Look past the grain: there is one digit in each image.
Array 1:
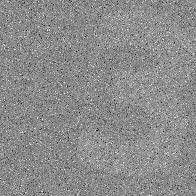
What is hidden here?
light 3
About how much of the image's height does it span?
nearly all
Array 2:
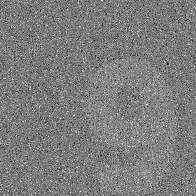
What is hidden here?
light 9
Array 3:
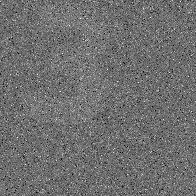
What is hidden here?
light 3
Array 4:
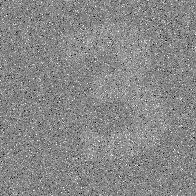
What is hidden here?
light 3
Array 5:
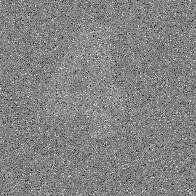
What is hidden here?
light 4
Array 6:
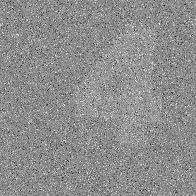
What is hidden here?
light 4
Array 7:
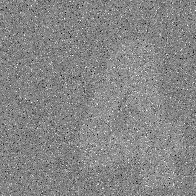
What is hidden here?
light 4
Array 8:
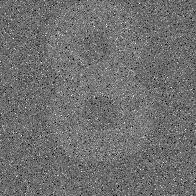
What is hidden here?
light 8
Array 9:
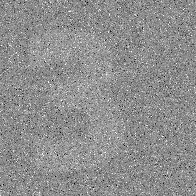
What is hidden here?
light 3
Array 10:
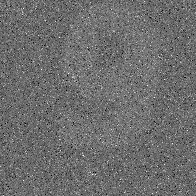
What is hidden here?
light 9
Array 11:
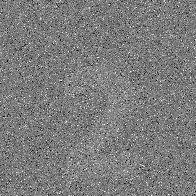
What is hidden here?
light 2
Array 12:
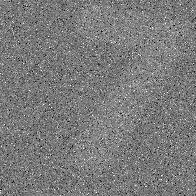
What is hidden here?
light 7
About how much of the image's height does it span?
nearly all
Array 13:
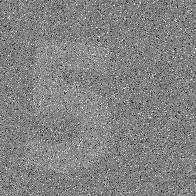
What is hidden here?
light 5
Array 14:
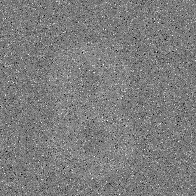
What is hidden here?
light 8
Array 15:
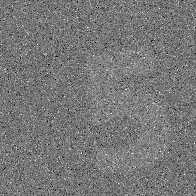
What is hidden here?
light 5
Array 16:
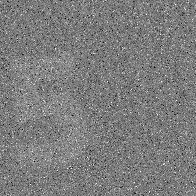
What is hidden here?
light 5
